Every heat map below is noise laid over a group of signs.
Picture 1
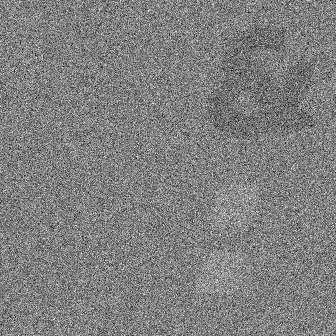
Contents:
top right: dark ampersand; bottom right: light colon
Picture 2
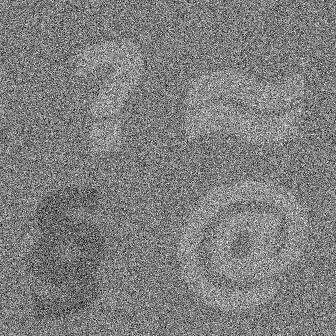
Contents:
top left: light question mark; top right: light approximately sign; bottom left: dark section sign; bottom right: light at sign
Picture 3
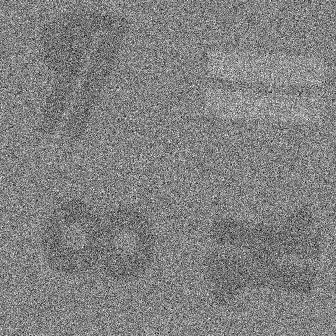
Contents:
top left: dark pilcrow; top right: light equals sign; bottom left: dark infinity sign; bottom right: dark not-equal sign
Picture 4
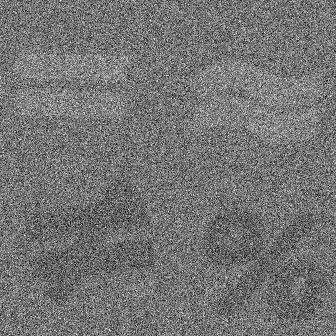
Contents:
top left: light equals sign; top right: light approximately sign; bottom left: dark not-equal sign; bottom right: dark percent sign
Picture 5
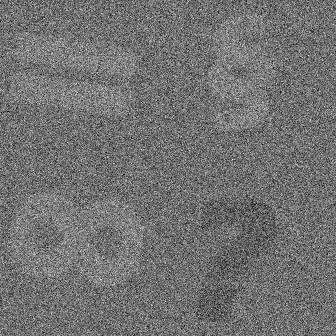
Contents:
top left: light equals sign; top right: light section sign; bottom left: light infinity sign; bottom right: dark question mark
